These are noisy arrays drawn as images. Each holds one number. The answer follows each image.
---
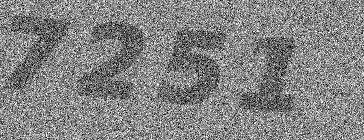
7251
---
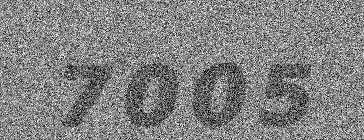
7005
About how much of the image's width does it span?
two thirds
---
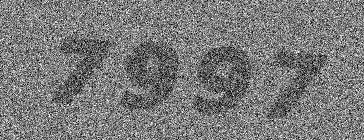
7997
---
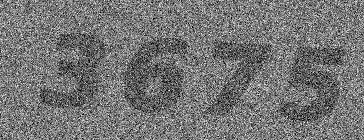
3675
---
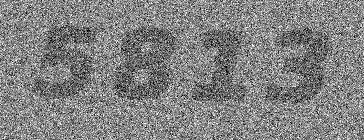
5813
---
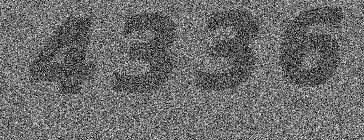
4336
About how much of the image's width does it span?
nearly all
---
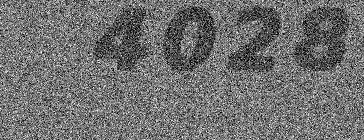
4028
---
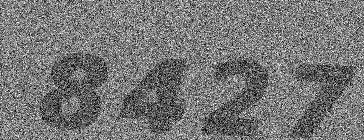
8427
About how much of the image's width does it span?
nearly all
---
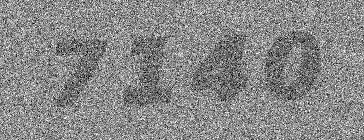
7140
